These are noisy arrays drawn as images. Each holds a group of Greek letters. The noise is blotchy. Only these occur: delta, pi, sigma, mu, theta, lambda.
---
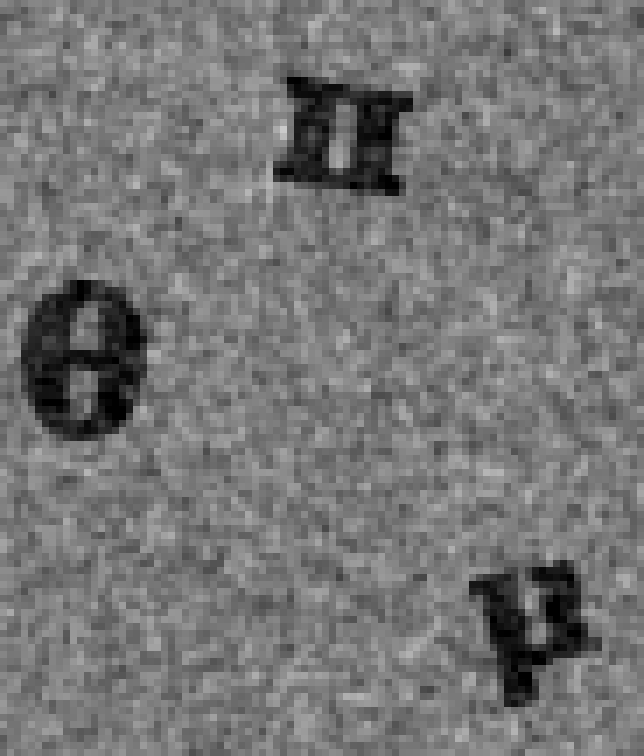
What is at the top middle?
pi
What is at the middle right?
nothing
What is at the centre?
nothing
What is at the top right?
nothing
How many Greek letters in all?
3
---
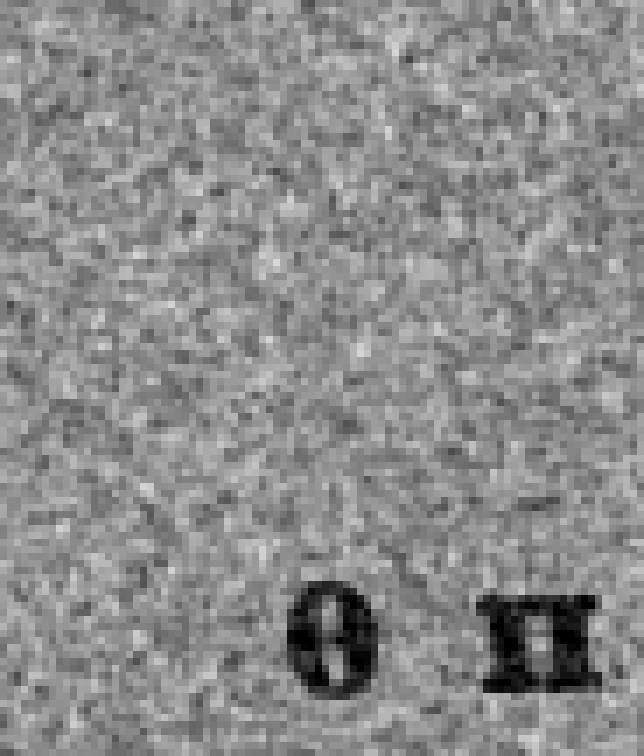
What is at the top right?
nothing
